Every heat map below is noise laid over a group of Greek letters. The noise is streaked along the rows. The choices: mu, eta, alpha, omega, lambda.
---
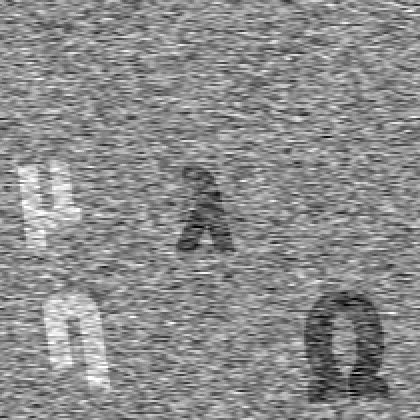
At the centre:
lambda
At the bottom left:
eta
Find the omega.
bottom right
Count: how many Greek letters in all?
4
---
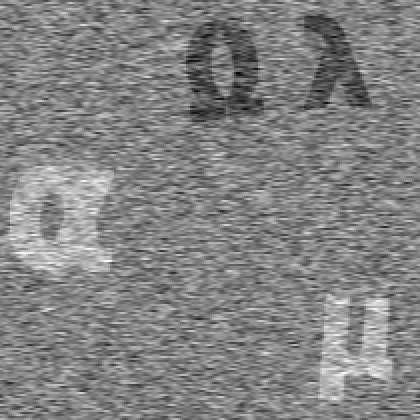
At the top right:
lambda
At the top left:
nothing
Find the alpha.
middle left
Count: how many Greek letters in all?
4
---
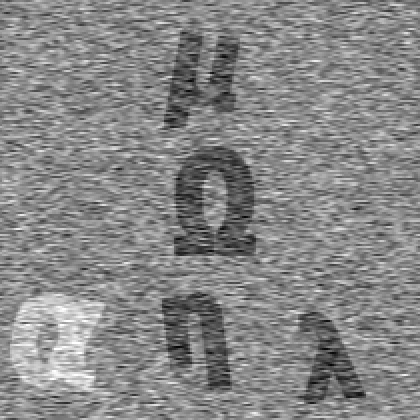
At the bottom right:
lambda
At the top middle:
mu
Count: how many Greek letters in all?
5
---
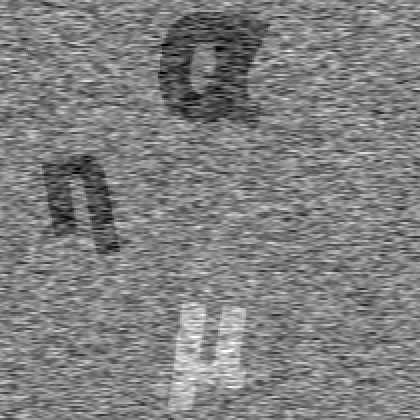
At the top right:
nothing
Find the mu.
bottom middle
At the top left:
nothing
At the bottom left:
nothing
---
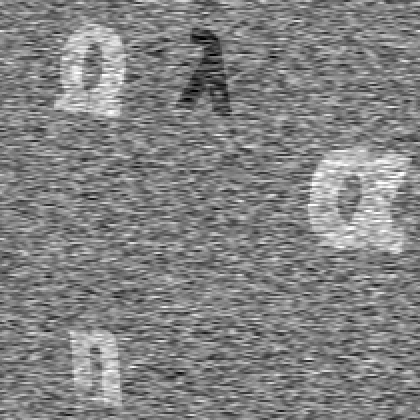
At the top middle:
lambda
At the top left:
omega
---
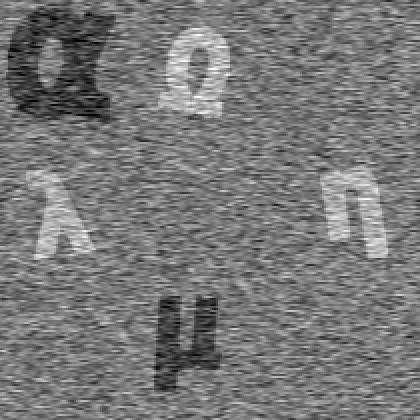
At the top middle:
omega
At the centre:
nothing
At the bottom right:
nothing
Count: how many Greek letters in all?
5
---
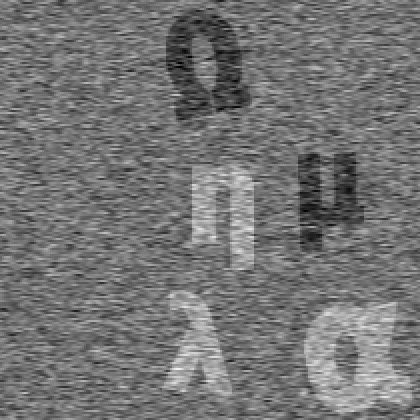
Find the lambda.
bottom middle
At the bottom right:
alpha
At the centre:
eta
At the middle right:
mu
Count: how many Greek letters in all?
5
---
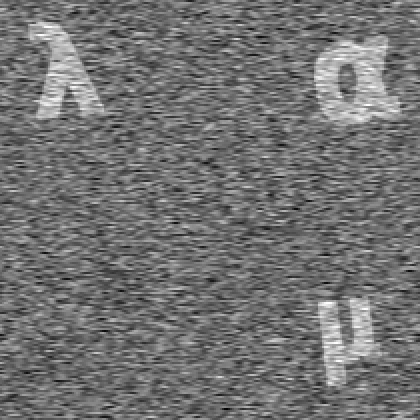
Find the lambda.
top left
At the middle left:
nothing
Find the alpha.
top right
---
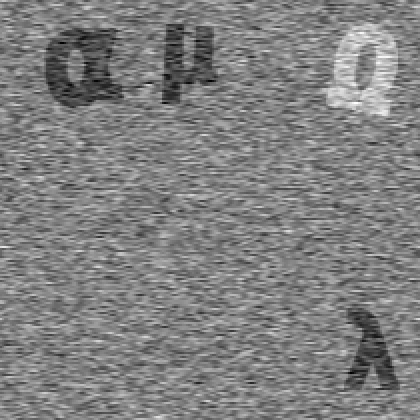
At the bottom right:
lambda
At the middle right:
nothing
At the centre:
nothing
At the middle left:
nothing
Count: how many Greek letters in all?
4
